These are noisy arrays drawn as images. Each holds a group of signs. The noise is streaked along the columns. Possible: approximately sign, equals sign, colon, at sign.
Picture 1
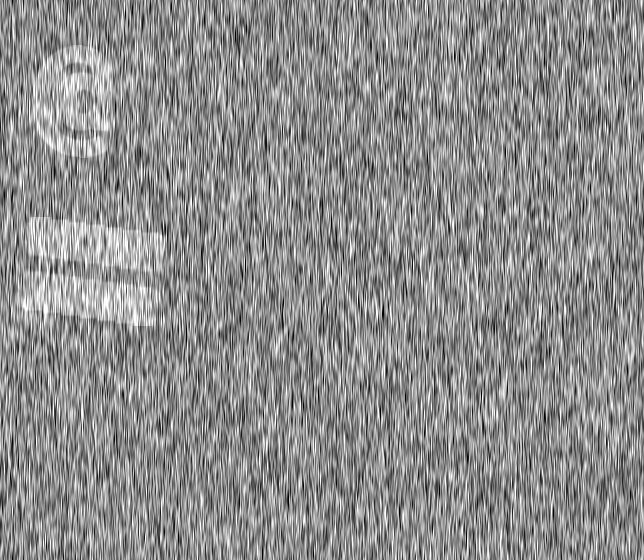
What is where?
top left: light at sign; middle left: light equals sign
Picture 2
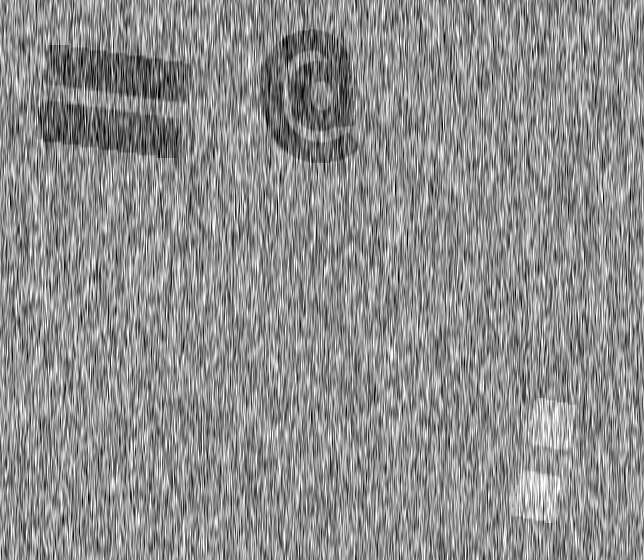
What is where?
top left: dark equals sign; top middle: dark at sign; bottom right: light colon
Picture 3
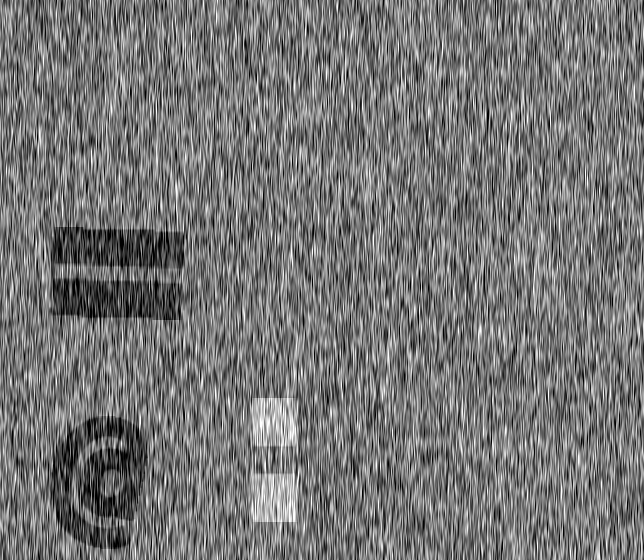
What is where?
middle left: dark equals sign; bottom left: dark at sign; bottom middle: light colon
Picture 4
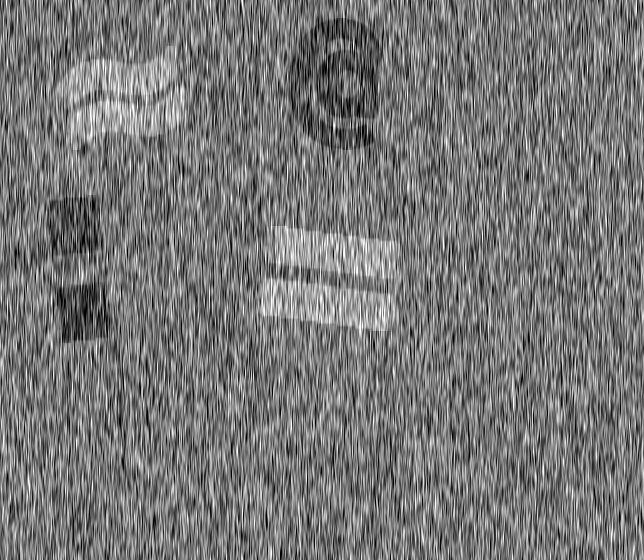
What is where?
top left: light approximately sign; top middle: dark at sign; middle left: dark colon; centre: light equals sign
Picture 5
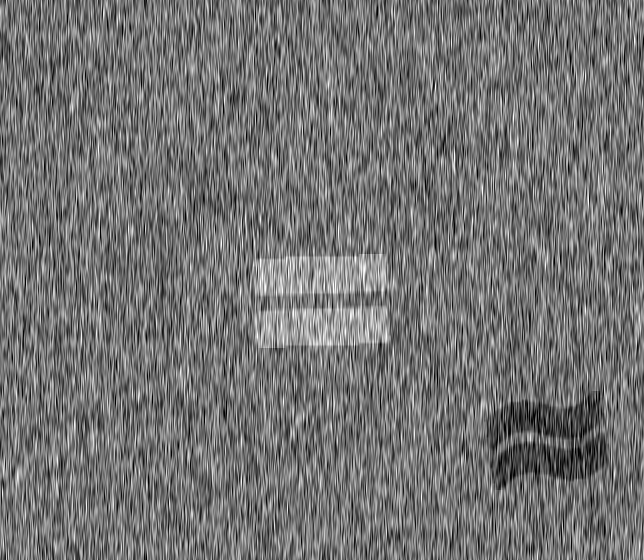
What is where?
centre: light equals sign; bottom right: dark approximately sign
